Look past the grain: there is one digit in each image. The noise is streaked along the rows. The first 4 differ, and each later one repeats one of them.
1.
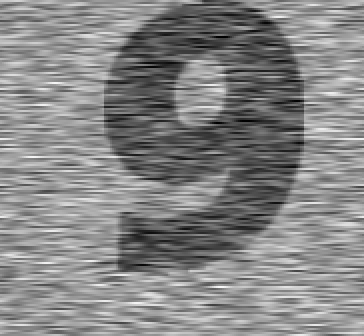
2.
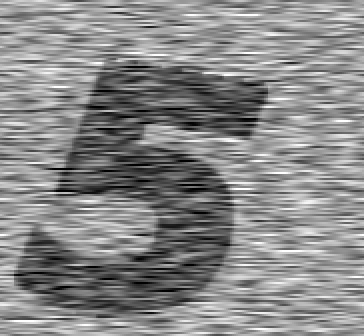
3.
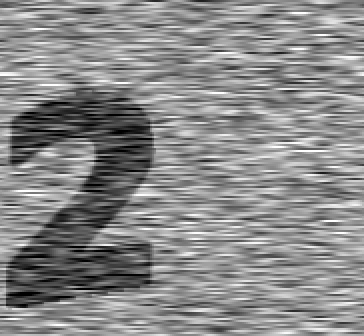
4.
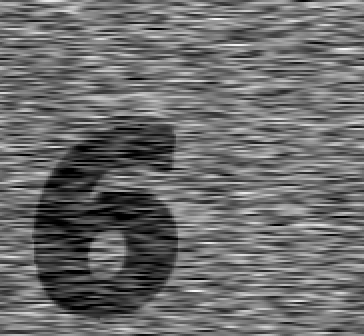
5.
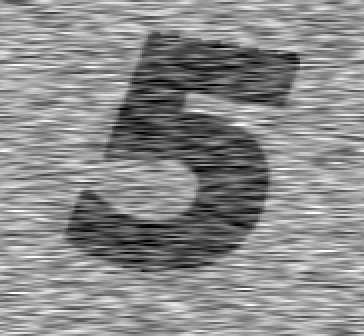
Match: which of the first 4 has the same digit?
2
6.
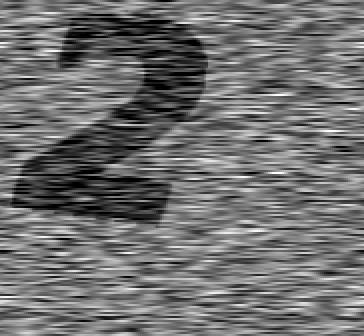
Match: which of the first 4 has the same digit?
3
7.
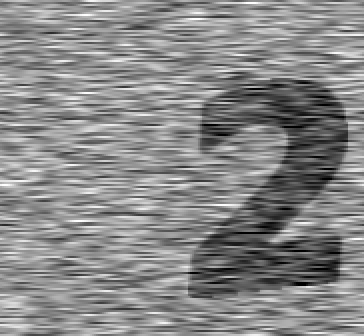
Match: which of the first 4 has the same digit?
3
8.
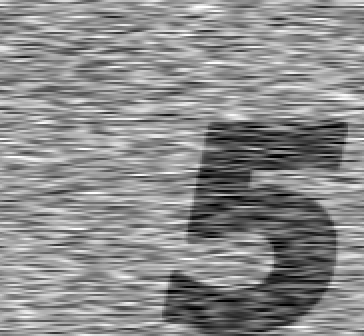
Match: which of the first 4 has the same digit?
2
